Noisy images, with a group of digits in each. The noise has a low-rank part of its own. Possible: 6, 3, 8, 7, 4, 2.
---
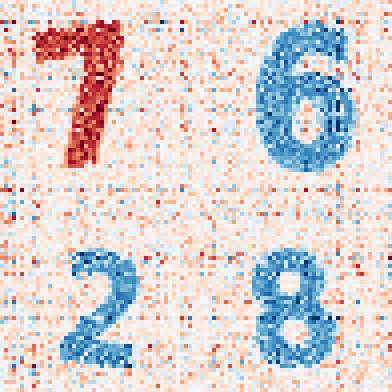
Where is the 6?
top right
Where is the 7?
top left
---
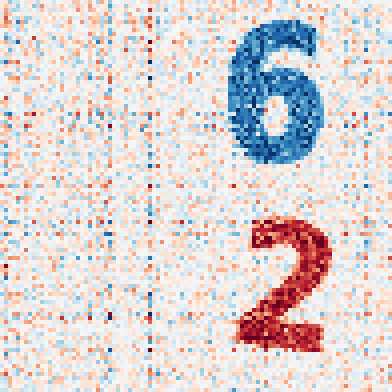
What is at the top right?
6
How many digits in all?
2
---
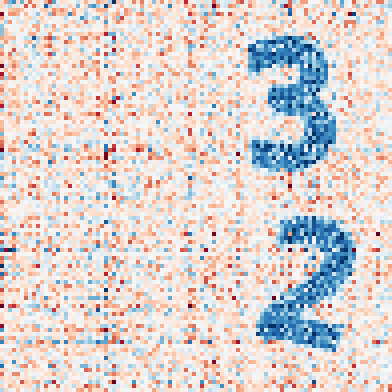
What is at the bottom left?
nothing
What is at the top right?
3
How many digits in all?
2
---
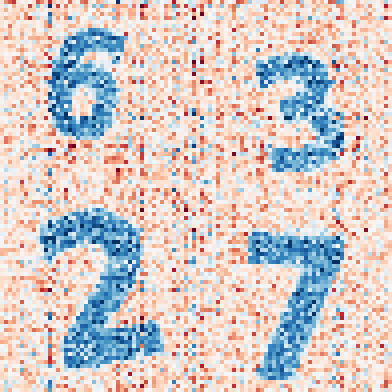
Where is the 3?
top right
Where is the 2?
bottom left
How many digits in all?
4
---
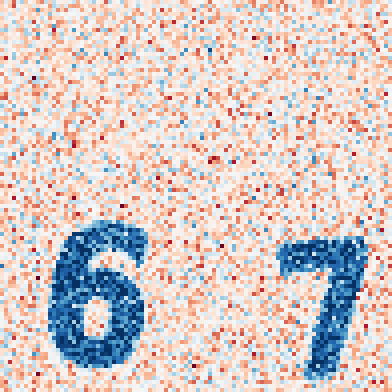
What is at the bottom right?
7
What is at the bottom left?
6
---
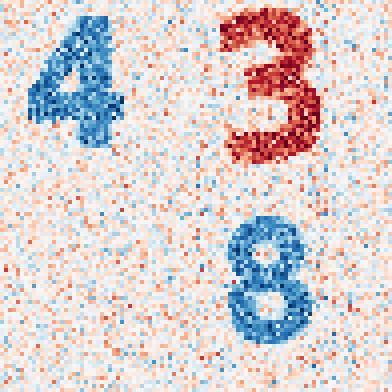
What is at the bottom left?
nothing
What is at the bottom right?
8
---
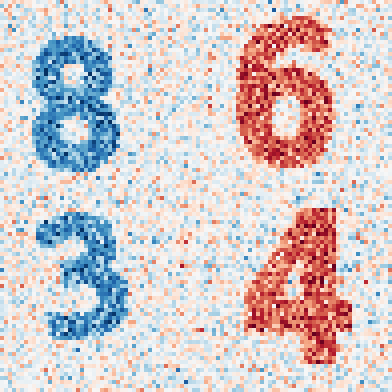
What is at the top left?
8
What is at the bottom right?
4
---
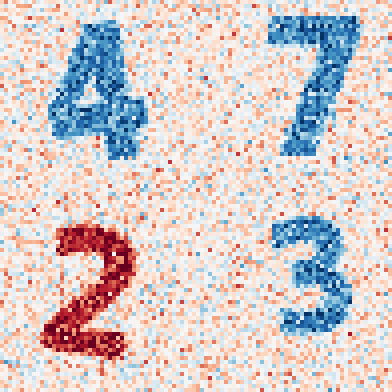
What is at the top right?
7
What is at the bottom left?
2
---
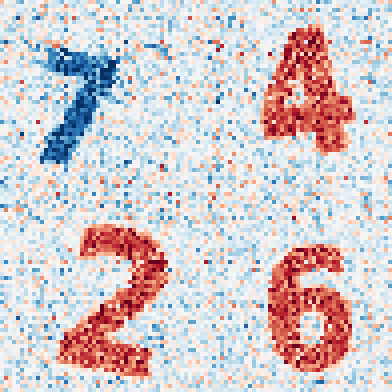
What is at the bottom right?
6
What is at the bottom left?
2
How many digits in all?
4
